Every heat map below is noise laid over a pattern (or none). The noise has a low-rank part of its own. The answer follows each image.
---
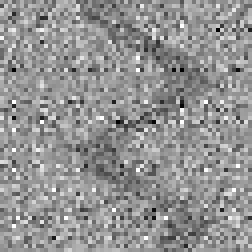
a wavy band
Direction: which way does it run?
top to bottom
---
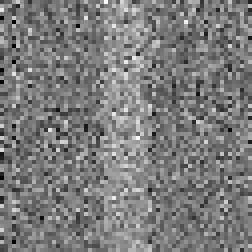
one vertical stripe
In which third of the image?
middle
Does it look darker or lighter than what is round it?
lighter
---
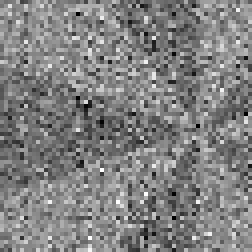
spokes from one point
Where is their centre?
middle right
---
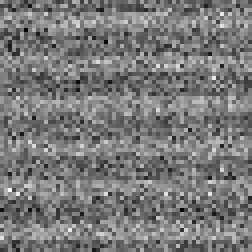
horizontal stripes
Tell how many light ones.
6
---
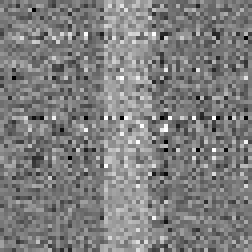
one vertical stripe
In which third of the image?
middle
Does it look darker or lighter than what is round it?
lighter
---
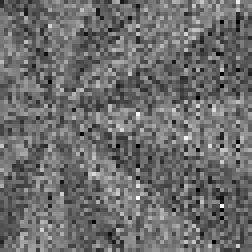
spokes from one point
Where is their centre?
middle left
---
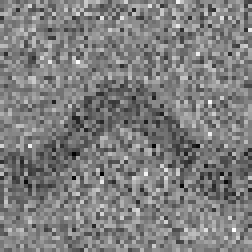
a wavy band
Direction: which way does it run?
left to right
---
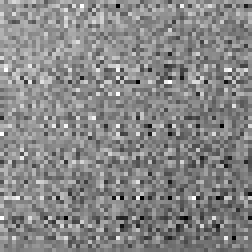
a smooth slope
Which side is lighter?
top left
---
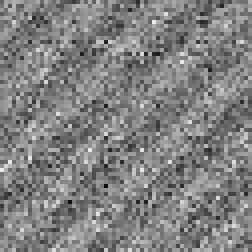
diagonal stripes
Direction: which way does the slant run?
bottom left to top right
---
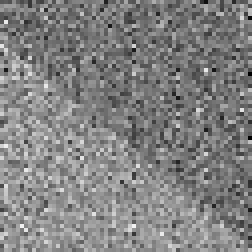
a sharp edge
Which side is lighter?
bottom left
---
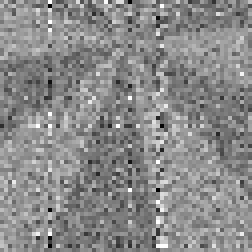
spokes from one point
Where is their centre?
top middle
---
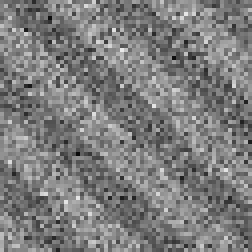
diagonal stripes
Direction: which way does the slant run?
top left to bottom right
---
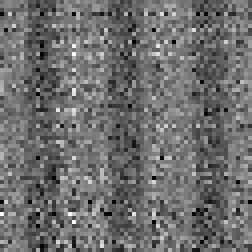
vertical stripes
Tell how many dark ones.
3
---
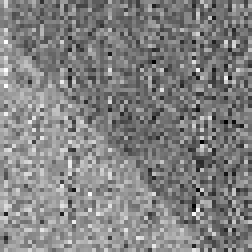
a sharp edge
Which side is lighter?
bottom left
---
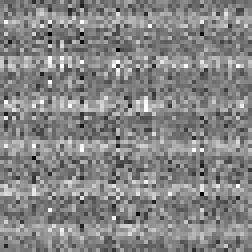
horizontal stripes
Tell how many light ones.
6
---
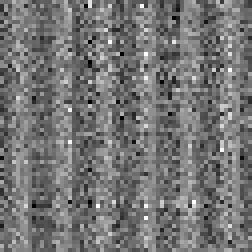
vertical stripes
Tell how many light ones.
6
